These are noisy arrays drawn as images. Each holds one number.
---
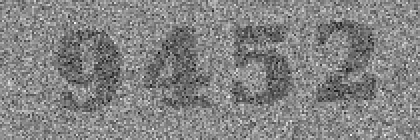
9452
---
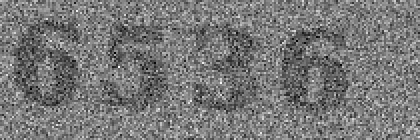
6536
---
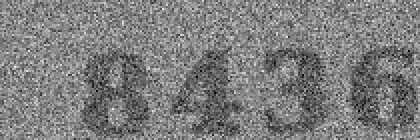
8436
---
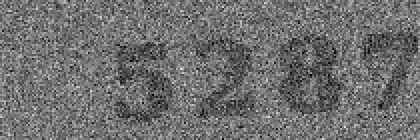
5287
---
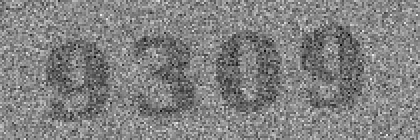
9309
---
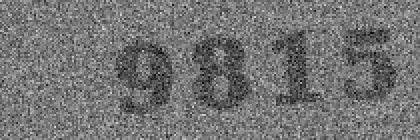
9815
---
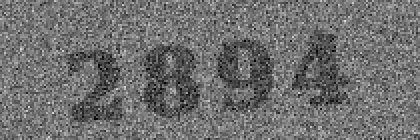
2894
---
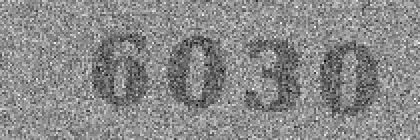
6030
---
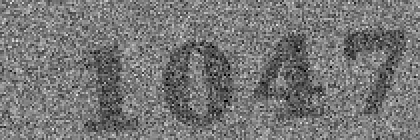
1047
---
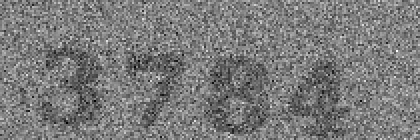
3784
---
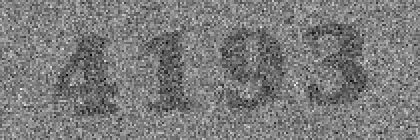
4193
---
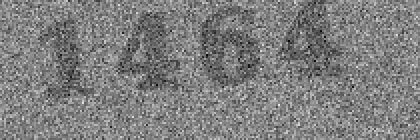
1464
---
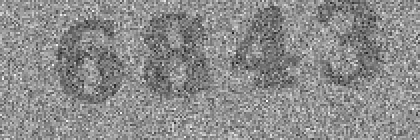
6843
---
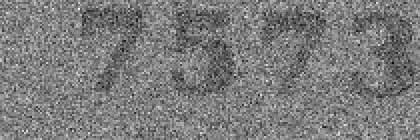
7573
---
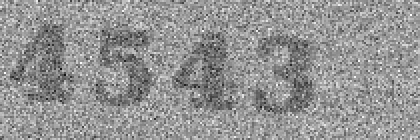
4543
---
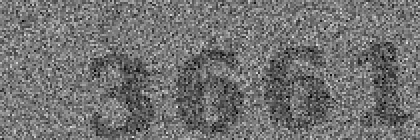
3661
